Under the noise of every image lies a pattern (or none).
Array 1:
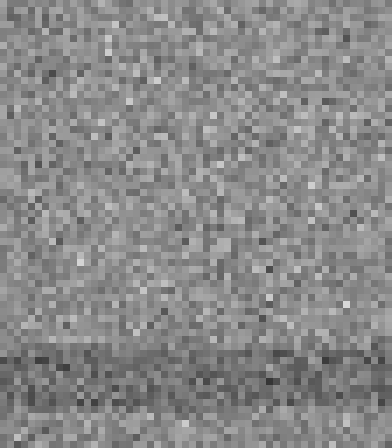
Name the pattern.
one band of rows
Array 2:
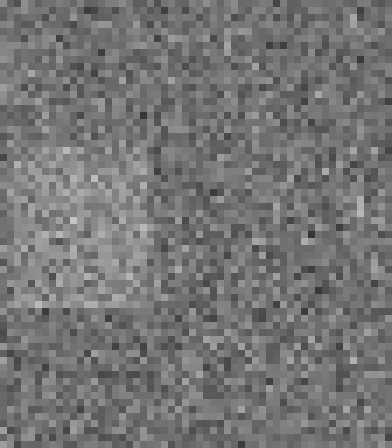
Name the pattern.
one block
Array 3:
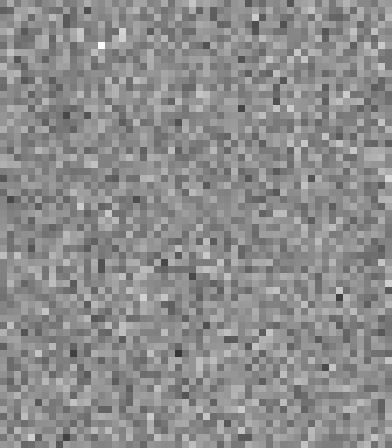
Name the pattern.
only noise
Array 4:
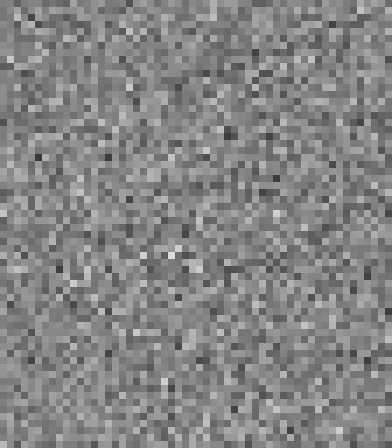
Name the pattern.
only noise
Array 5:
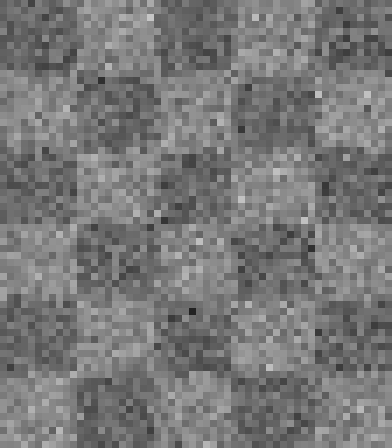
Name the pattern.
a checkerboard
